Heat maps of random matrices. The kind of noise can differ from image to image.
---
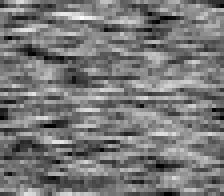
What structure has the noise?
streaked along the rows
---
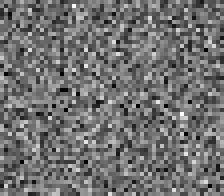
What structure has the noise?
independent entries
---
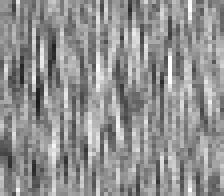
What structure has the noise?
streaked along the columns
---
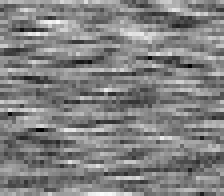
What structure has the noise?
streaked along the rows
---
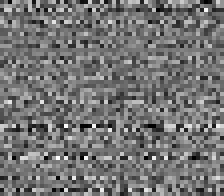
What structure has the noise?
rows of uneven size
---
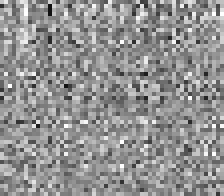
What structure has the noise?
low rank plus noise
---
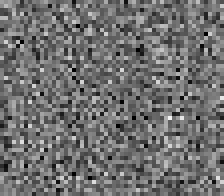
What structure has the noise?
low rank plus noise
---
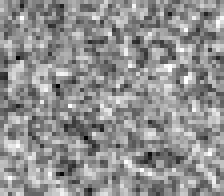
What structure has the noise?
blotchy
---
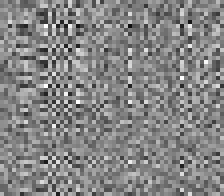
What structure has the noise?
low rank plus noise
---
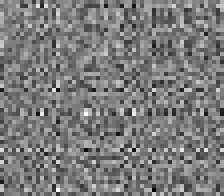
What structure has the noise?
low rank plus noise
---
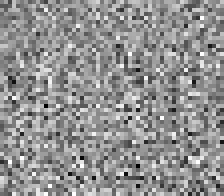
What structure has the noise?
low rank plus noise
